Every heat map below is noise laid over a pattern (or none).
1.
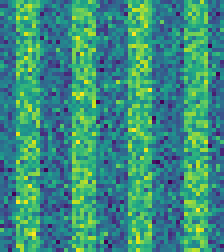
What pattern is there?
vertical stripes
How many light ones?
4
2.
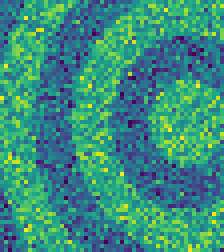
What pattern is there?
rings round one point
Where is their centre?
middle right
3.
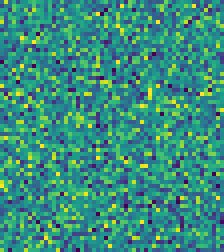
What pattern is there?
only noise
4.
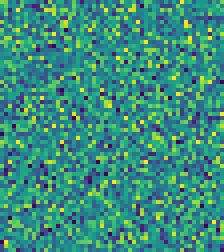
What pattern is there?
only noise
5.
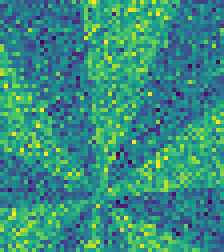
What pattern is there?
spokes from one point
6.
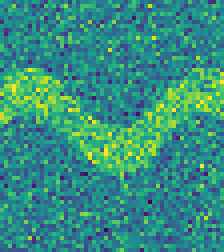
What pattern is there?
a wavy band
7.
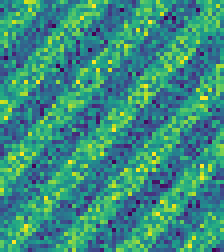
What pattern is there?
diagonal stripes
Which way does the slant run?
bottom left to top right
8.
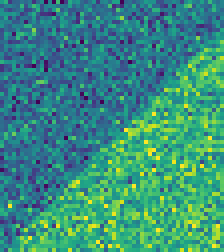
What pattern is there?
a sharp edge
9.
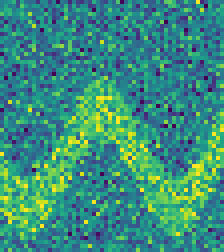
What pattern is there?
a wavy band
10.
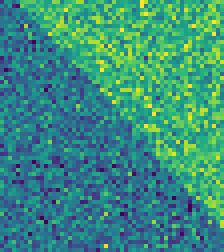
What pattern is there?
a sharp edge
